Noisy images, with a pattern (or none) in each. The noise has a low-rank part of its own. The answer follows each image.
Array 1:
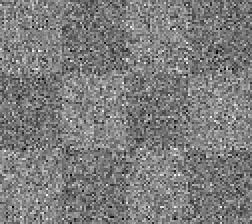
a checkerboard
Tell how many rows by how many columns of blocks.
3 by 4
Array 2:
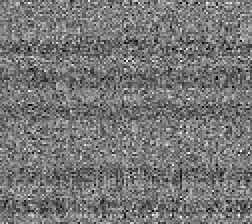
bands of rows
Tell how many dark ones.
5
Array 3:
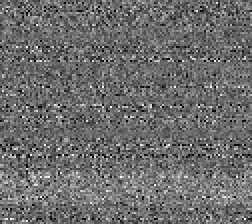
one band of rows
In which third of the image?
bottom
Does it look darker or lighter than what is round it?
lighter
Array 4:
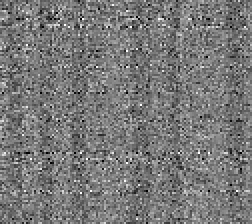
bands of columns
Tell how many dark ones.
6
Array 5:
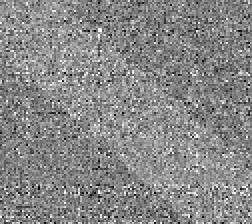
a diagonal band
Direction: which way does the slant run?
top left to bottom right
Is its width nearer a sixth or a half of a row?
a half
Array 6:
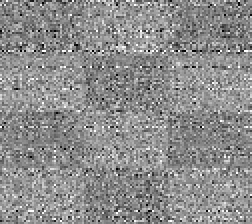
a checkerboard
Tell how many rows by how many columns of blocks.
4 by 3
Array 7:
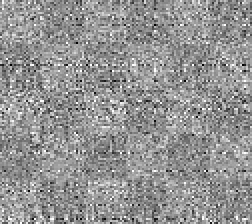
a checkerboard
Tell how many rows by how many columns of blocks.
5 by 6
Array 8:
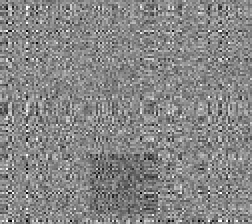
one block
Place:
bottom middle
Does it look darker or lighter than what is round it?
darker
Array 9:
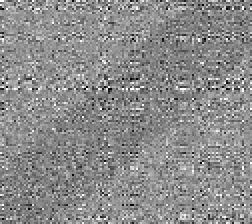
a diagonal band
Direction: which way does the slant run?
bottom left to top right
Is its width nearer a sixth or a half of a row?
a half
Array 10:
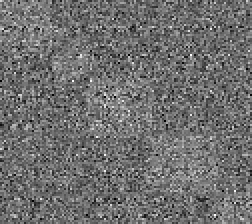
blocks along the diagonal
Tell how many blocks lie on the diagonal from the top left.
5
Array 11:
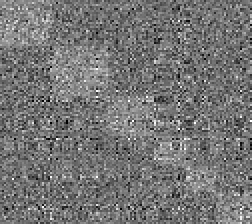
blocks along the diagonal
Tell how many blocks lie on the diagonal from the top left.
6
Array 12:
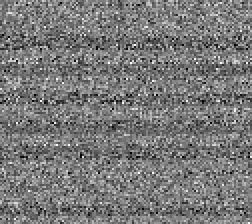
bands of rows
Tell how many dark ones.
6
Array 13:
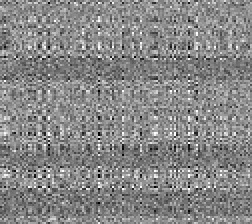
bands of rows
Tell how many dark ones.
3
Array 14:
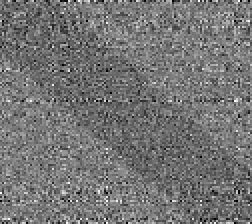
a diagonal band
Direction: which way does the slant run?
top left to bottom right
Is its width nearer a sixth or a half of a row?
a half
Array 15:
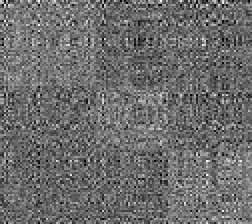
blocks along the diagonal
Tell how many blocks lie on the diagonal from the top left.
3
